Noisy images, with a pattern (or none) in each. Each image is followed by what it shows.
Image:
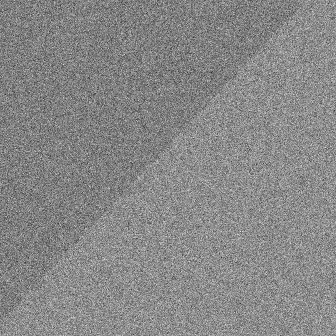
a sharp edge
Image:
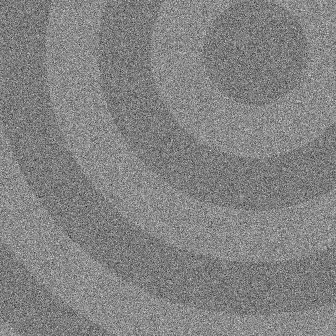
rings round one point
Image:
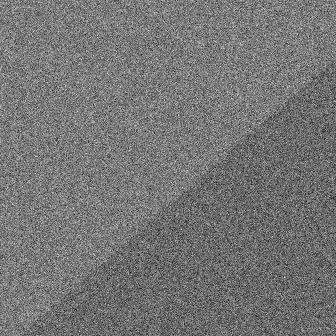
a sharp edge
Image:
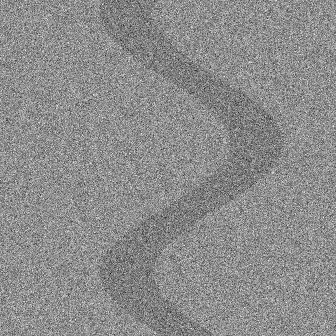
a wavy band
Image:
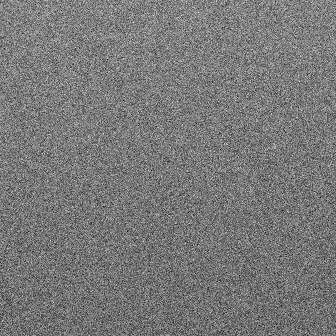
a smooth slope
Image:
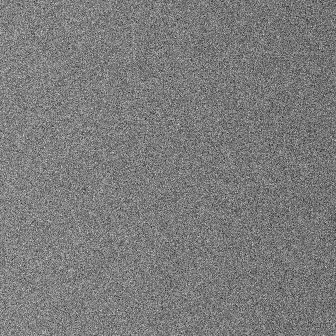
a smooth slope
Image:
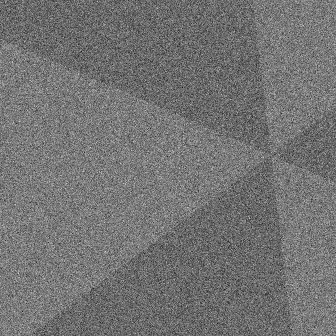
spokes from one point
